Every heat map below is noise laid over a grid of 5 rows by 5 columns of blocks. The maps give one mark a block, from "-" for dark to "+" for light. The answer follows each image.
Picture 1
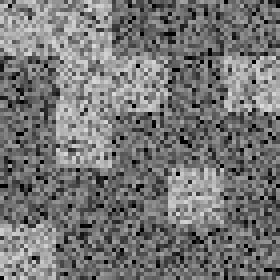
+ + - - -
- + + - +
- + - - -
- - - + -
+ - - - -
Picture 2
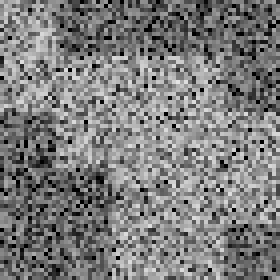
+ - - - -
+ + + + -
- + + + +
- - + + +
- - + + -
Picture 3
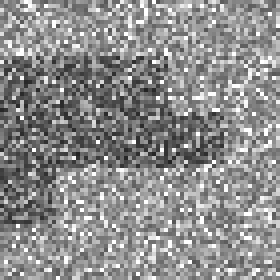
+ + + + +
- - - + +
- - - - +
- + + + +
+ + + + +
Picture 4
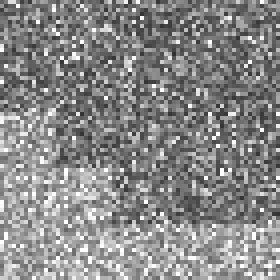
- - - - -
- - - - -
+ - - - -
+ + - - -
+ + + + +
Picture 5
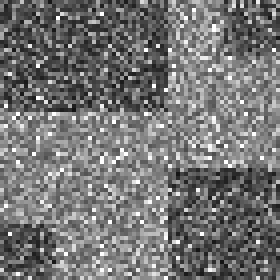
- - - + -
- - - + +
+ + + + +
+ + + - -
- + + - -
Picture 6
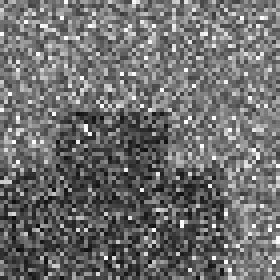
+ + + + +
+ + + + +
+ - - + +
- - - - +
- - - - +
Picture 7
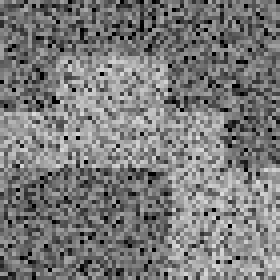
- - - - -
- + + - -
+ + + + -
- - - + +
- - - + +
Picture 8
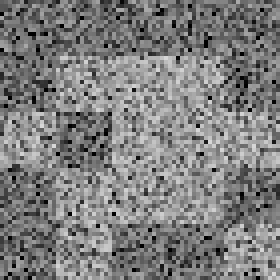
- - - - -
- + + + -
+ - + + +
- + + + -
- + - - +
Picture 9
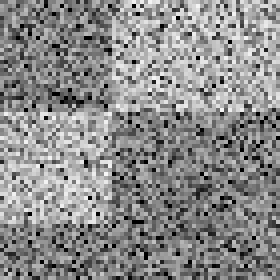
- - + + +
- - + + +
+ + - - -
+ + - - -
- - - - -
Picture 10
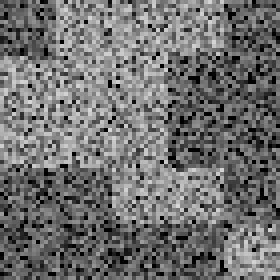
- + + + -
+ + + - -
+ + + - -
- - + + -
- - - - +
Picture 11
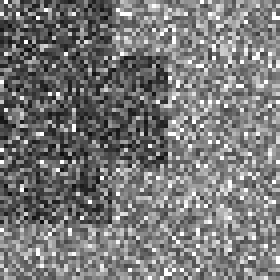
- - + + +
- - - + +
- - - + +
- - + + +
+ + + + +
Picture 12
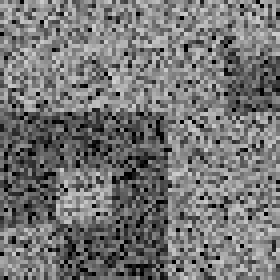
+ + + + +
+ + + + -
- - - + +
- + - + +
+ - - + +
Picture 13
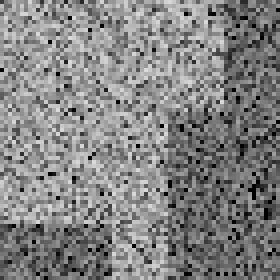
+ + + + -
+ + + + -
+ + + - -
+ + + - -
- - + - -
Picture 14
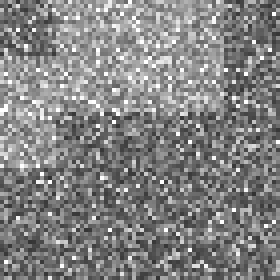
- + + + -
+ + + + -
+ - - - -
- - - - -
- - - - -
